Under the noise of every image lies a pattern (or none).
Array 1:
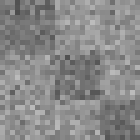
blocks along the diagonal
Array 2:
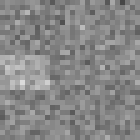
one block
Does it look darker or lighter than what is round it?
lighter
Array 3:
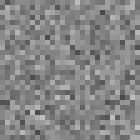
only noise
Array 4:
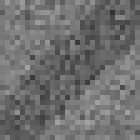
a diagonal band
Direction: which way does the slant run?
bottom left to top right
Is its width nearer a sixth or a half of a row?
a half
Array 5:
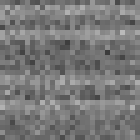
bands of rows
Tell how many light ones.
4
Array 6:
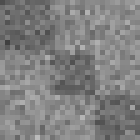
blocks along the diagonal
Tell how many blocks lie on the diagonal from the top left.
3
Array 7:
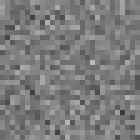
only noise
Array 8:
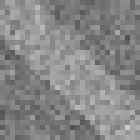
a diagonal band
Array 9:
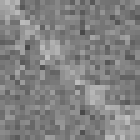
blocks along the diagonal
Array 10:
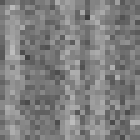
bands of columns
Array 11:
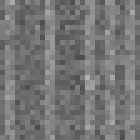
bands of columns
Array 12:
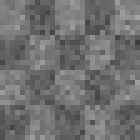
a checkerboard
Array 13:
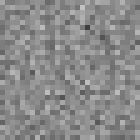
only noise
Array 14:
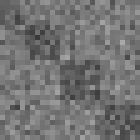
blocks along the diagonal
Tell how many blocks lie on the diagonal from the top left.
4
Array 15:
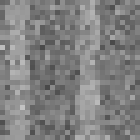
bands of columns
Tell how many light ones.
2
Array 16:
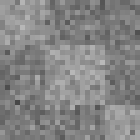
blocks along the diagonal
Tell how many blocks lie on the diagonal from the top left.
3
